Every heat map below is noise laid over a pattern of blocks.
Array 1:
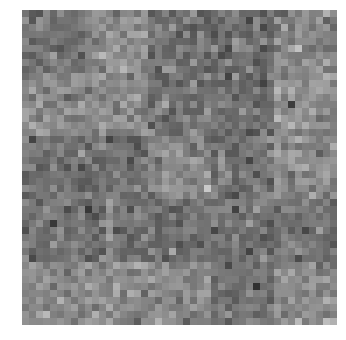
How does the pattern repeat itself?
mirrored about the diagonal from the top left
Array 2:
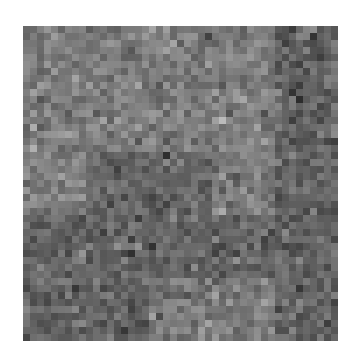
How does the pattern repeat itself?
no symmetry
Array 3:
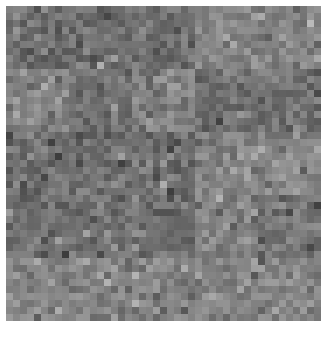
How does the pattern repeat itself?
no symmetry
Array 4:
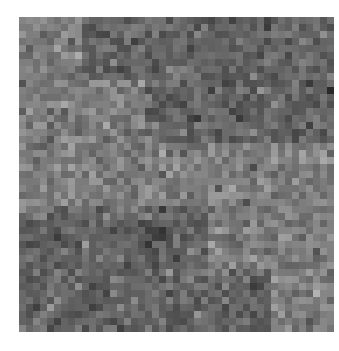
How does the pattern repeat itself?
the same after a half turn
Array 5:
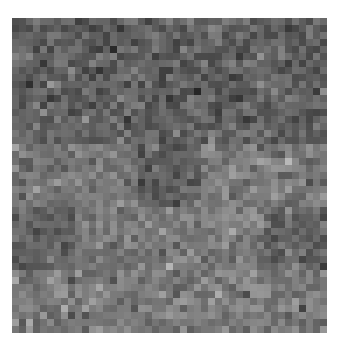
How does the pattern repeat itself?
left and right mirror each other
